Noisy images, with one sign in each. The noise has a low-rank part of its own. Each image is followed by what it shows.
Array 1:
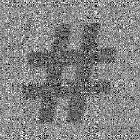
hash sign
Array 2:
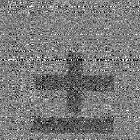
plus-minus sign
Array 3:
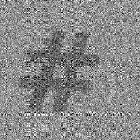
hash sign
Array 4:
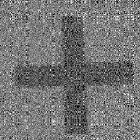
plus sign
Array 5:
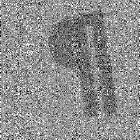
pilcrow
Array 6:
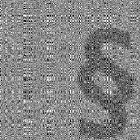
section sign
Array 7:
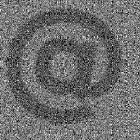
at sign
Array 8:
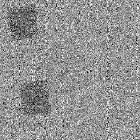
colon
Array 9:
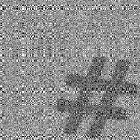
hash sign
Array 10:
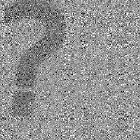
question mark
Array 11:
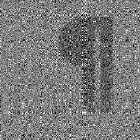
pilcrow
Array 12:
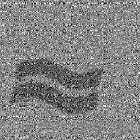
approximately sign
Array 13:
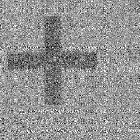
plus sign
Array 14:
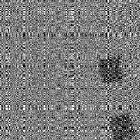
colon
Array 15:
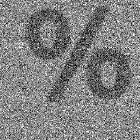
percent sign
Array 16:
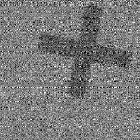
plus sign
